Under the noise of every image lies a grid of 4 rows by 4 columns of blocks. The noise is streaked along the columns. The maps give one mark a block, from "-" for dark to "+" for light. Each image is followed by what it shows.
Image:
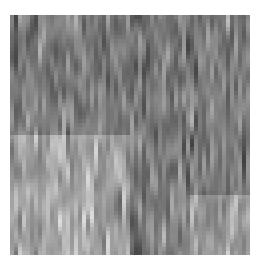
- - - -
- - - -
+ + - -
+ + - +
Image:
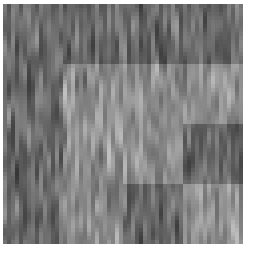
- - - -
- + + +
- + + -
- + - +
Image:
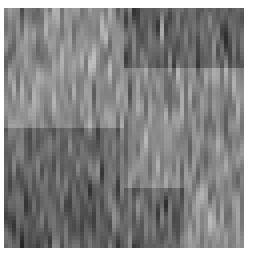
+ + - -
+ + + +
- - + +
- - - +
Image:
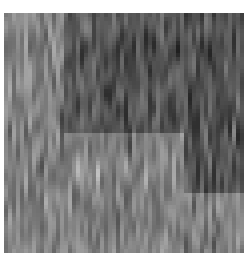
+ - - -
+ - - -
+ + + -
+ + + +
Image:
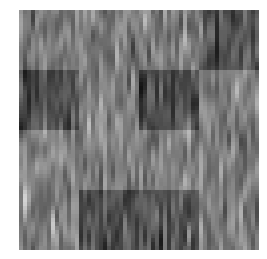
+ + + -
- + - +
+ + + +
+ - - +
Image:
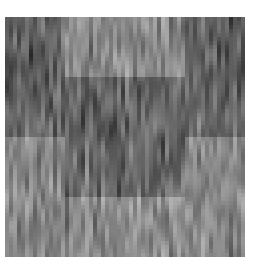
- + + -
- - - -
+ - - +
+ + + +
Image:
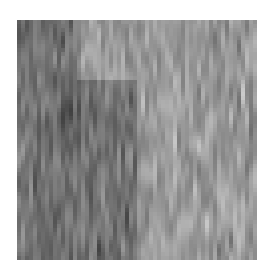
- + + +
- - + +
- - + +
- - + +
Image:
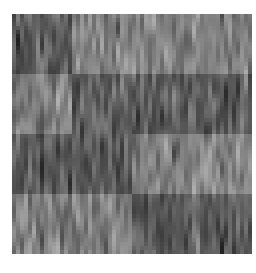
- + + +
+ - - -
- - + +
+ + - -
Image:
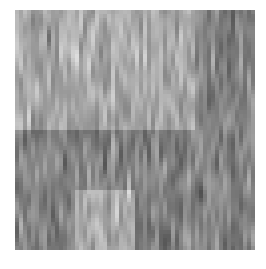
+ + + -
+ + + -
- - - -
- + - -
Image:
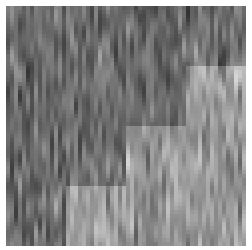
- - - -
- - - +
- - + +
- + + +
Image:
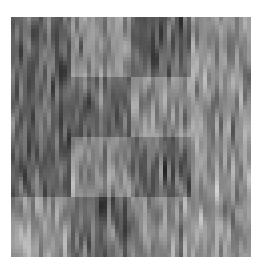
- + - +
- - + +
- + - +
+ - + +
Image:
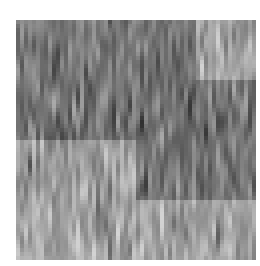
- - - +
- - - -
+ + - -
+ + + +
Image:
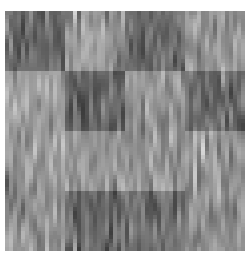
- + - +
+ - + -
+ + + +
+ - - +
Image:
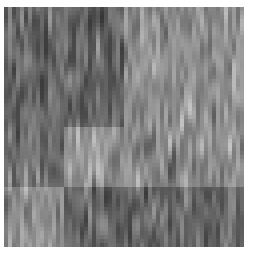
- - + +
- - + +
- + + +
+ - - -
